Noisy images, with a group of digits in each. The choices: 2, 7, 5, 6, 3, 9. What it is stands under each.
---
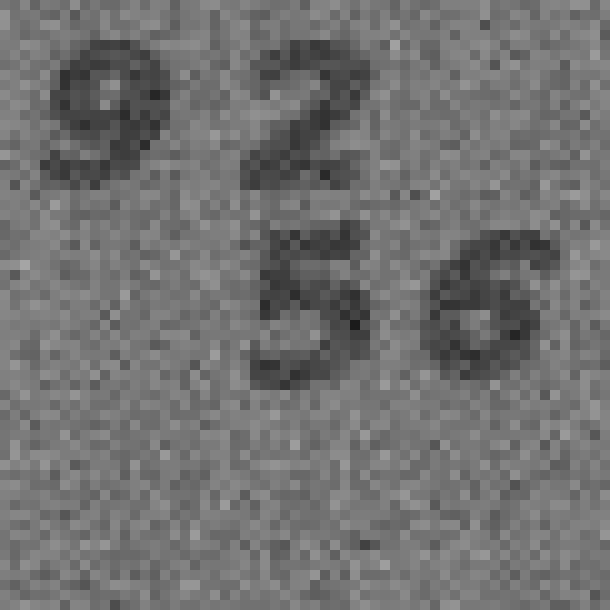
top left: 9; top middle: 2; centre: 5; middle right: 6
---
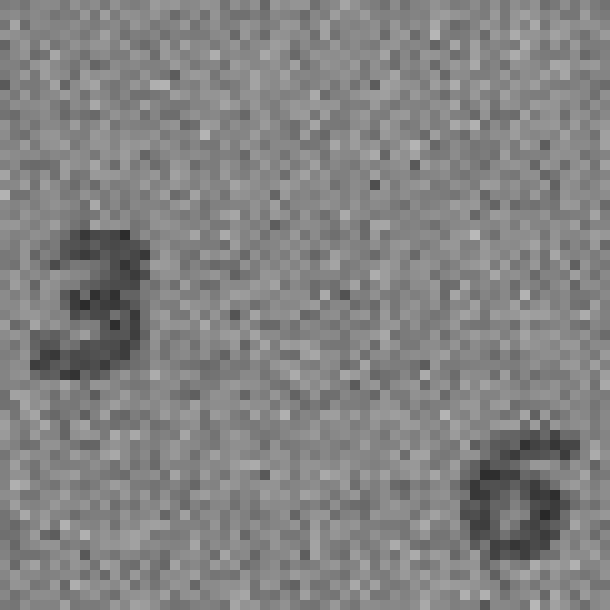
middle left: 3; bottom right: 6
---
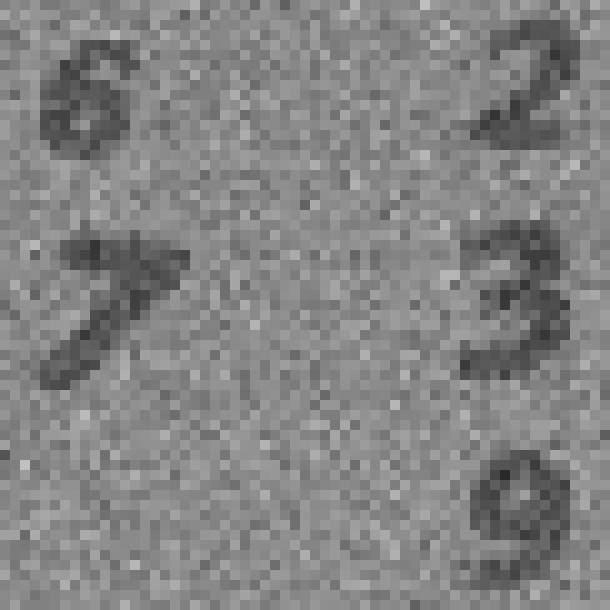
top left: 6; top right: 2; middle left: 7; middle right: 3; bottom right: 9
